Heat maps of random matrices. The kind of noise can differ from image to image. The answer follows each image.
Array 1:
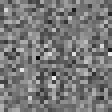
low rank plus noise
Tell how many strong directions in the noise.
five to eight
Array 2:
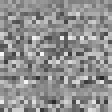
rows of uneven size
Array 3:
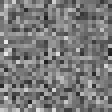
low rank plus noise
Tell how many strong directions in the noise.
two
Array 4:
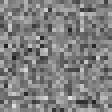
low rank plus noise
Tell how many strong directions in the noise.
five to eight
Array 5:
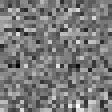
low rank plus noise
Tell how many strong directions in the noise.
three or four
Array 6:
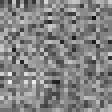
low rank plus noise
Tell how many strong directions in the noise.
two
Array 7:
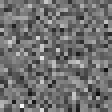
independent entries
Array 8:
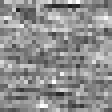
streaked along the rows
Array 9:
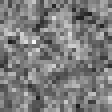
blotchy
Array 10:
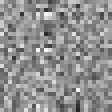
low rank plus noise
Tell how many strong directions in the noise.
two
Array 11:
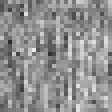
streaked along the columns
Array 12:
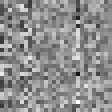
columns of uneven size
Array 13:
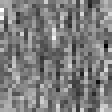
streaked along the columns
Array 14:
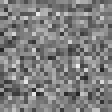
low rank plus noise
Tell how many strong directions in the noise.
three or four
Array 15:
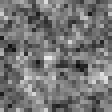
blotchy
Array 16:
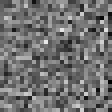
low rank plus noise
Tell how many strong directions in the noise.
three or four
